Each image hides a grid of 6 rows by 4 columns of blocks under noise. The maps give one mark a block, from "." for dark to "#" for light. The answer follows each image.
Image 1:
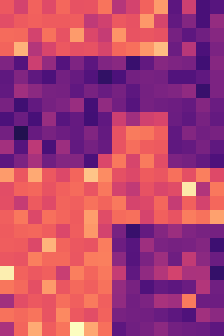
# # # .
. . . .
. . # .
# # # #
# # . .
# # . .
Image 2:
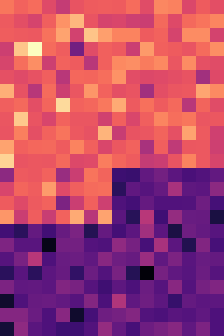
# # # #
# # # #
# # # #
# # . .
. . . .
. . . .
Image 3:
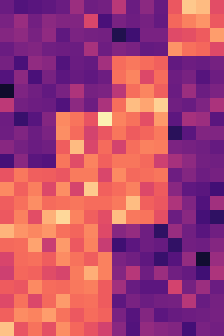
. . . #
. . # .
. # # .
# # # .
# # . .
# # . .
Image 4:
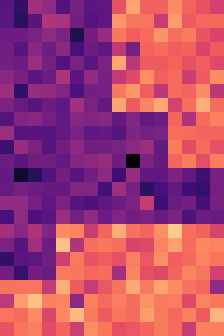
. . # #
. . # #
. . . #
. . . .
. # # #
# # # #
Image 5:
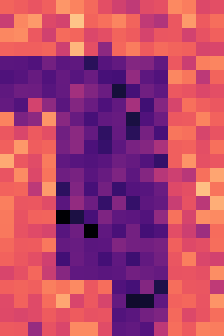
# # # #
. . . #
# . . #
# . . #
# . . #
# # . #
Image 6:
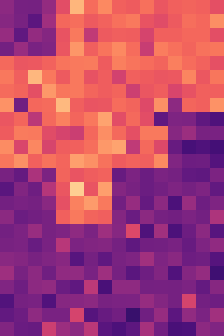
. # # #
# # # #
# # # .
. # . .
. . . .
. . . .
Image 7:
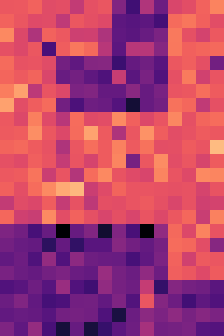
# # . #
# . . #
# # # #
# # # #
. . . #
. . . .
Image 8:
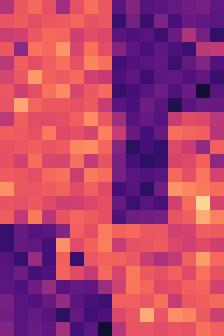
# # . .
# # . .
# # . #
# # . #
. # # #
. . # #
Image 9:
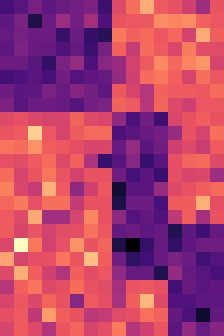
. . # #
. . # #
# # . #
# # . #
# # . .
# # # .
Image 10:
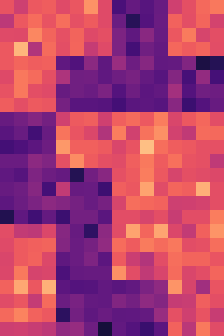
# # . #
# . . .
. # # #
. . # #
# . # #
# . . #
